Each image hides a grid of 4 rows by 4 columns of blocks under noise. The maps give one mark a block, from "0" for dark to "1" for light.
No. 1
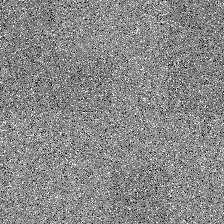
0 1 1 0
0 0 1 0
1 1 1 1
1 1 0 1
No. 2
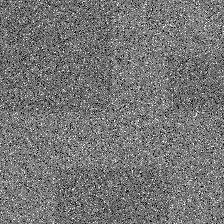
0 0 1 1
0 0 1 0
1 1 1 1
1 0 0 1
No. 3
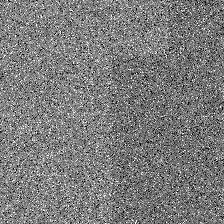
1 1 1 0
1 1 0 0
1 1 0 0
1 1 0 0
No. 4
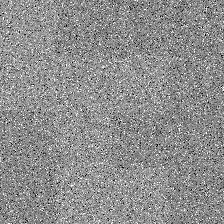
1 0 0 0
1 1 1 0
0 1 0 0
0 1 1 0
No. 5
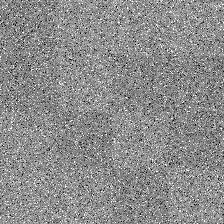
0 1 1 1
0 1 0 0
1 0 1 0
1 1 0 1
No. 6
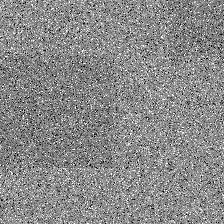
1 1 1 0
0 0 1 1
0 0 1 1
1 1 1 1
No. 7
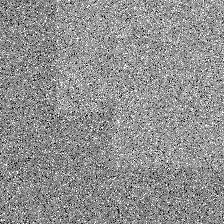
0 1 1 1
0 1 1 1
0 0 1 1
0 0 0 0
